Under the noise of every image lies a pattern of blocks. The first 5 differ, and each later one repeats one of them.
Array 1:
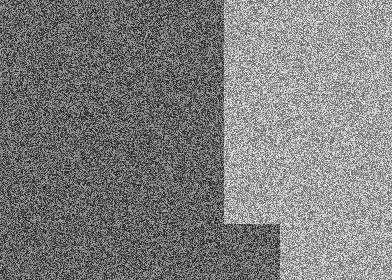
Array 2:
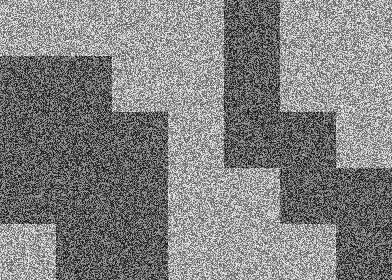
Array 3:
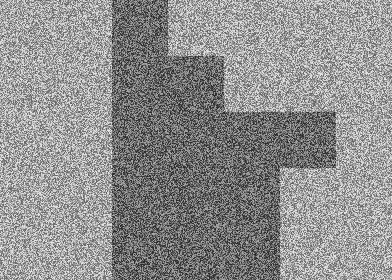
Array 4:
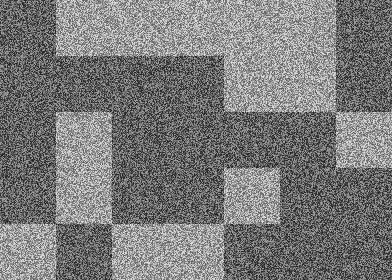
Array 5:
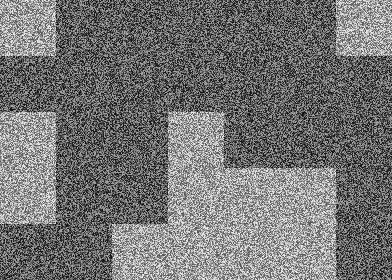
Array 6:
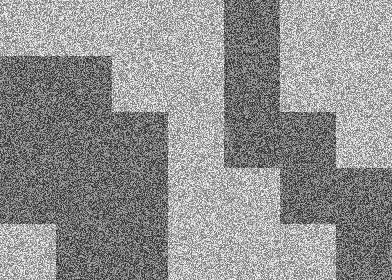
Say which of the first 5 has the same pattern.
2
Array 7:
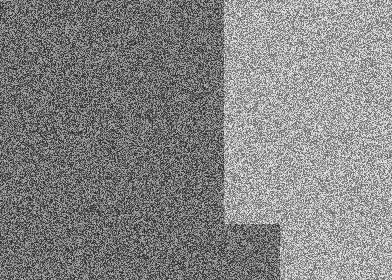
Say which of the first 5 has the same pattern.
1
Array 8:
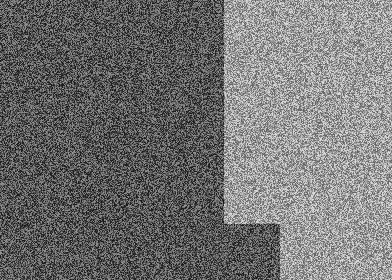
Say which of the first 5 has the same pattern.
1
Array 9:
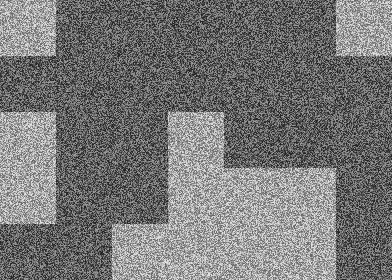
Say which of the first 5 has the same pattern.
5
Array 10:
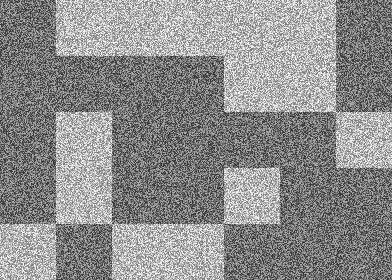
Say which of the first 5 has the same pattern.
4
